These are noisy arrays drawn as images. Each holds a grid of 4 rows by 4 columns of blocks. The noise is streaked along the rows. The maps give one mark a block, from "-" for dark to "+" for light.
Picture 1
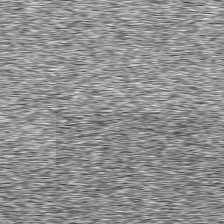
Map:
++++
++++
+---
----
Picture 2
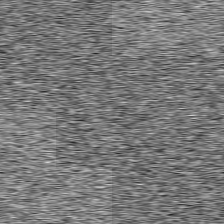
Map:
--++
----
+---
++--
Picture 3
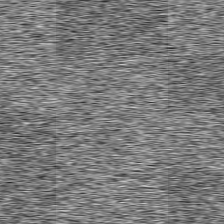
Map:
+--+
+++-
-+++
-++-
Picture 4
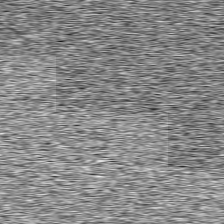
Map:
----
+---
+++-
++++
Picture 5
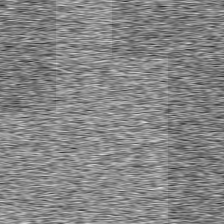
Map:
-+--
-++-
+++-
+++-
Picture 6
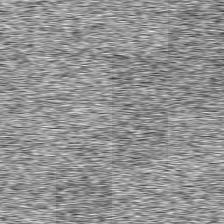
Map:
+++-
++--
++-+
+-++
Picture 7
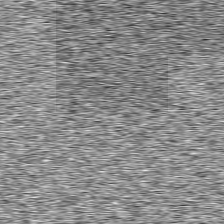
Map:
+---
+--+
++++
++++
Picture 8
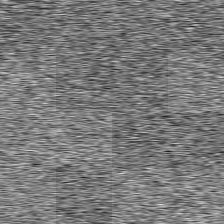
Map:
----
+--+
++--
+-++
